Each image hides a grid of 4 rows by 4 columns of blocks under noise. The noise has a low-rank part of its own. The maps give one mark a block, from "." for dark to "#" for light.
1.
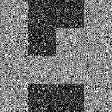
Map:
# . . #
# . # #
# # # #
# . . #
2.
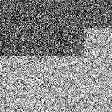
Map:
. . . .
. . . #
# # # #
# # # #
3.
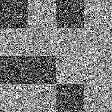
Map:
. # . #
# # # #
. . # #
# # . #
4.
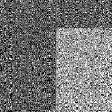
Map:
. . . .
. . # #
. . # #
. . # #
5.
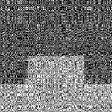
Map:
. . . .
. . . .
. # # .
# # # #
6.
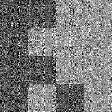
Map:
. . # #
. # # #
. . # #
. # . #
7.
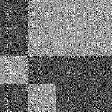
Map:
. # # #
. # # #
# . . .
. # . .
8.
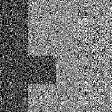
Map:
. # # #
. # # #
. . # #
. # # #
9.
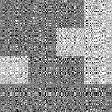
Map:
. . . #
. . # #
# . . #
. . . .
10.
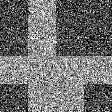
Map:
. # . .
. # . .
# # # #
. # # .
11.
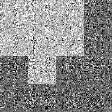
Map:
# # # .
# # # .
. # . .
. . . .
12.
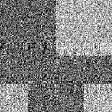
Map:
. . # #
. . # #
. . . .
# . . #
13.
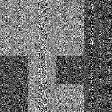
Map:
# # # .
# # # .
. # . .
. # # .
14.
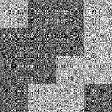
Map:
# . . #
. . . #
. . # #
. # # .
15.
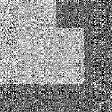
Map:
# # . .
# # # .
# # # .
. . . .
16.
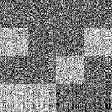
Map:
. . . .
# . . #
. . # .
# # . .
